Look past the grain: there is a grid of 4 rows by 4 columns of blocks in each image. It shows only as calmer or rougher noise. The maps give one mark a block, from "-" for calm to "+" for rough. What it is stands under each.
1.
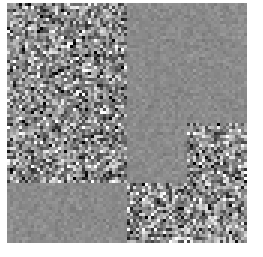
+ + - -
+ + - -
+ + - +
- - + +
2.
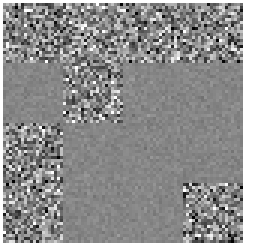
+ + + +
- + - -
+ - - -
+ - - +
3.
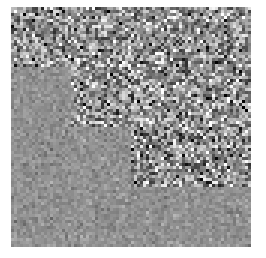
+ + + +
- + + +
- - + +
- - - -
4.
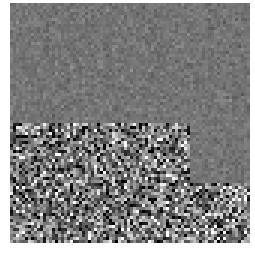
- - - -
- - - -
+ + + -
+ + + +
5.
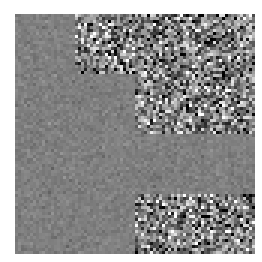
- + + +
- - + +
- - - -
- - + +
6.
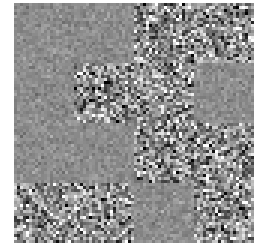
- - + +
- + + -
- - + +
+ + - +
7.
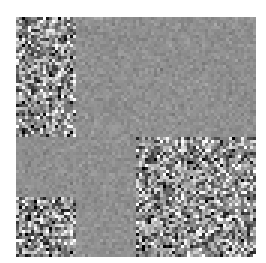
+ - - -
+ - - -
- - + +
+ - + +
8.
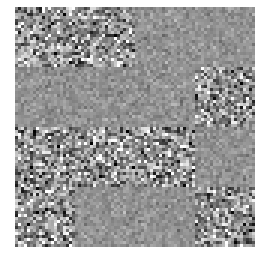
+ + - -
- - - +
+ + + -
+ - - +
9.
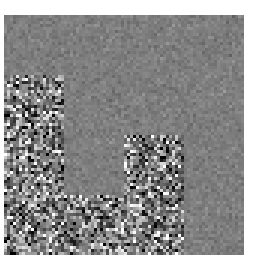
- - - -
+ - - -
+ - + -
+ + + -
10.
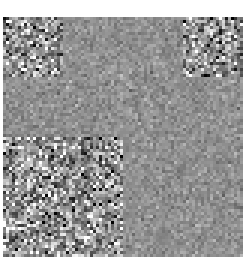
+ - - +
- - - -
+ + - -
+ + - -
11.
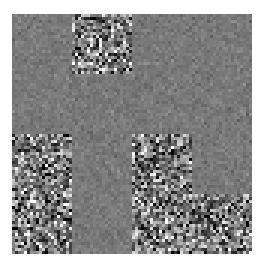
- + - -
- - - -
+ - + -
+ - + +
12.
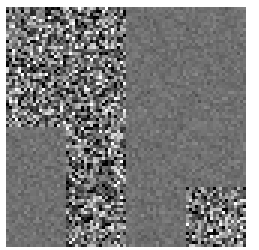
+ + - -
+ + - -
- + - -
- + - +
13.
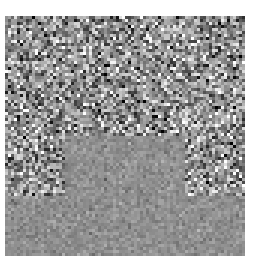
+ + + +
+ + + +
+ - - +
- - - -
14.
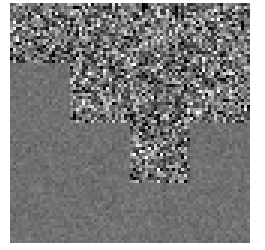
+ + + +
- + + +
- - + -
- - - -
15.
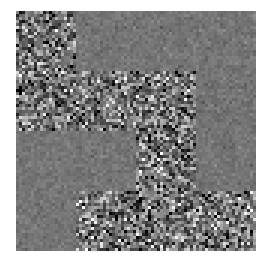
+ - - -
+ + + -
- - + -
- + + +
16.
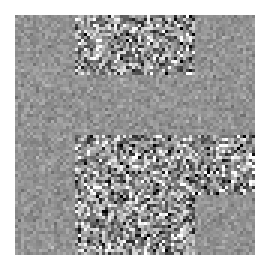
- + + -
- - - -
- + + +
- + + -
